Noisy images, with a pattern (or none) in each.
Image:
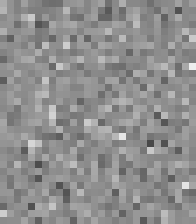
only noise
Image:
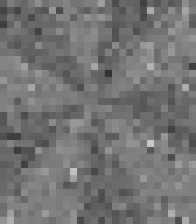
spokes from one point
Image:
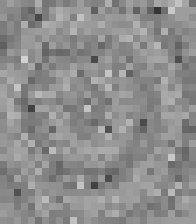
rings round one point
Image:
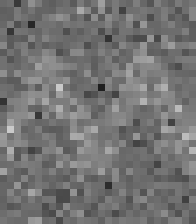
a wavy band
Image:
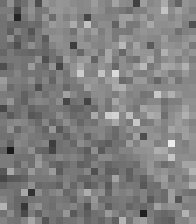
a sharp edge
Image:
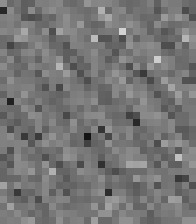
diagonal stripes
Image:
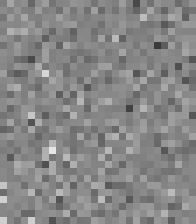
only noise
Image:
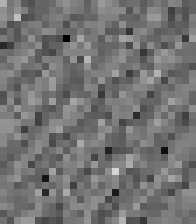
diagonal stripes
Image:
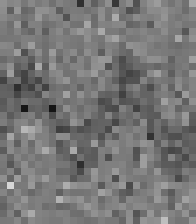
a wavy band
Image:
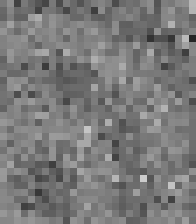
rings round one point
